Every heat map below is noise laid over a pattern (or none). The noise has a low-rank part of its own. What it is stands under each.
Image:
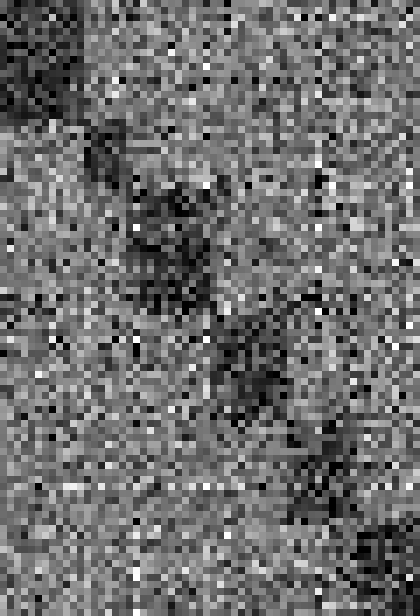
blocks along the diagonal
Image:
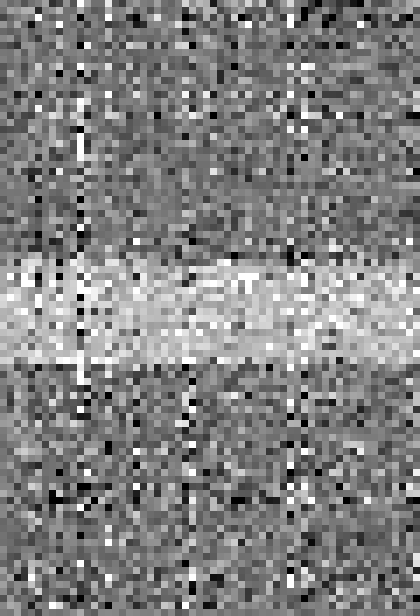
one band of rows
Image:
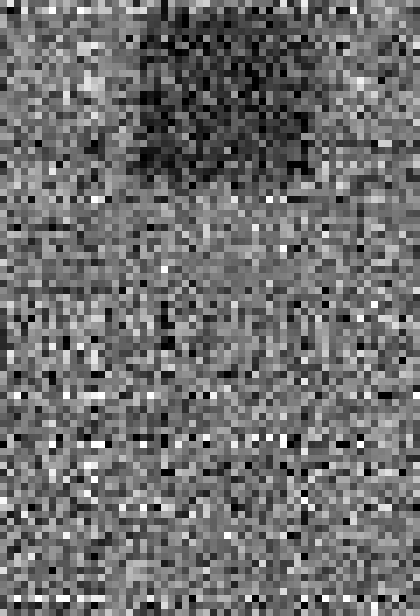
one block
